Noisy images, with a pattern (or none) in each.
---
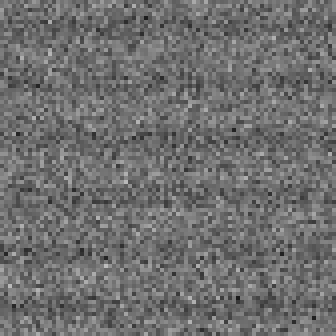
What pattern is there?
horizontal stripes
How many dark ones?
6
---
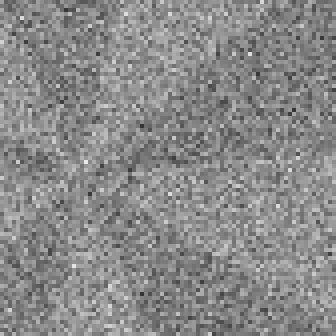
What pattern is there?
spokes from one point
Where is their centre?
middle left
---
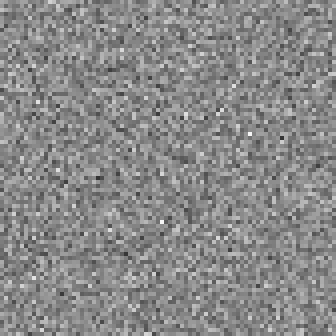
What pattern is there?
only noise
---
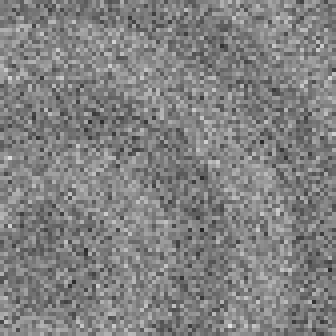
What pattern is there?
rings round one point
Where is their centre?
bottom left
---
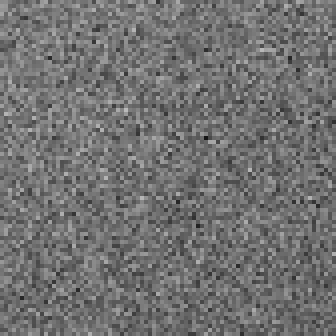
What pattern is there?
a smooth slope
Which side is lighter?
top left
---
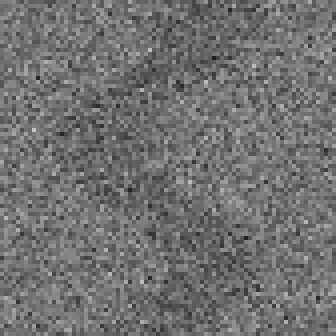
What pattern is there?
a wavy band
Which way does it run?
top to bottom
